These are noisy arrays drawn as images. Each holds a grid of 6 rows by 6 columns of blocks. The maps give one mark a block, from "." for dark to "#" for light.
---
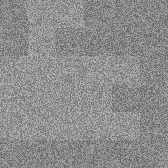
.##...
.#....
#####.
####..
#####.
......
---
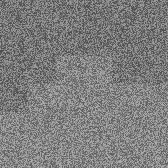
......
......
..##..
.#####
######
######
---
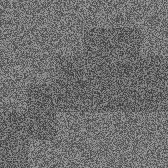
######
###..#
##....
#.....
..####
.#####
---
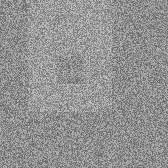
.###..
.###..
.#.#..
.###..
......
......
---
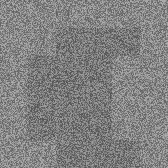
######
##...#
#...##
#...##
#...##
##...#
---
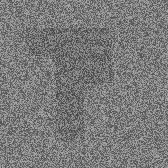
######
#...##
##..##
##.###
##.###
######
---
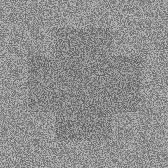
######
##..##
#....#
#....#
##..##
######
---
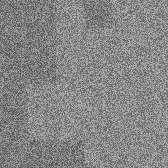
..#.##
..####
..####
.#####
.#####
...###
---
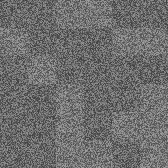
..##..
#...##
.#....
..#..#
..#.##
..##.#
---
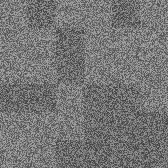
#.##.#
##.###
##.###
..#..#
###...
##....
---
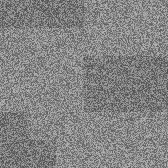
...###
######
###...
###...
.#####
..####
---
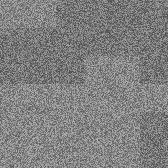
##....
......
...##.
######
#####.
#####.
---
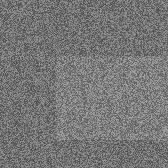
......
......
..####
..####
..####
......
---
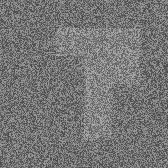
......
..###.
...##.
...#..
...#..
......
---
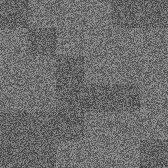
.###..
#.####
##.###
##...#
...###
..###.
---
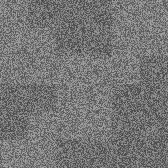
#...##
##..##
#####.
..##..
.###..
##....
